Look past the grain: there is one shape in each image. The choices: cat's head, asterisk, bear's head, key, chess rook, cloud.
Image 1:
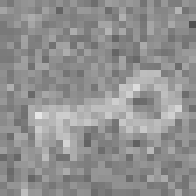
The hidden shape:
key
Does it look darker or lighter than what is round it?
lighter
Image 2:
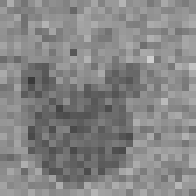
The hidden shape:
bear's head
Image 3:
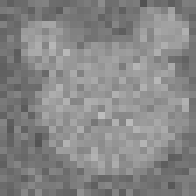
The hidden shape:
bear's head
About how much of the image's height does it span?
nearly all
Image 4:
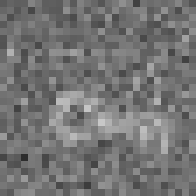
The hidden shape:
key
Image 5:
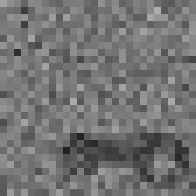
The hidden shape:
key
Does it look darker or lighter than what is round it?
darker
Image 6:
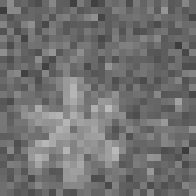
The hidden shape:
asterisk
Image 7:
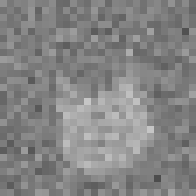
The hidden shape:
cat's head
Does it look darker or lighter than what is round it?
lighter
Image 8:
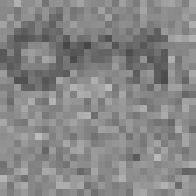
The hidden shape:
key
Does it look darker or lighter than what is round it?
darker
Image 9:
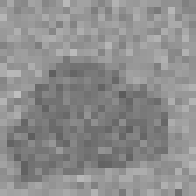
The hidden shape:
cloud
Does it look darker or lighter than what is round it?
darker
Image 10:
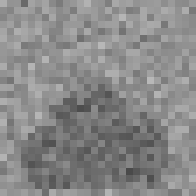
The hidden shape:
cloud
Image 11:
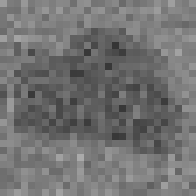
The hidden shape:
cloud
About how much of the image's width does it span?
nearly all
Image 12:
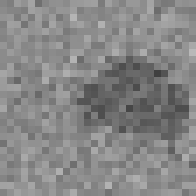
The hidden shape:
cloud
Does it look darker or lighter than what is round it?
darker
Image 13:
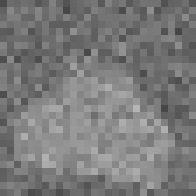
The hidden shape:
cloud
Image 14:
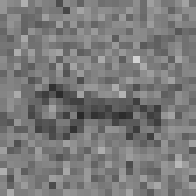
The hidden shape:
key
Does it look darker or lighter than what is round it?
darker
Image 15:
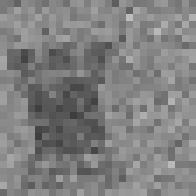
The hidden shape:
chess rook
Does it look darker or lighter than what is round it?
darker
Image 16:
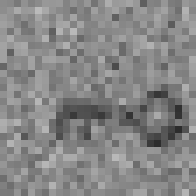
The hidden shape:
key
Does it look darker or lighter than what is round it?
darker
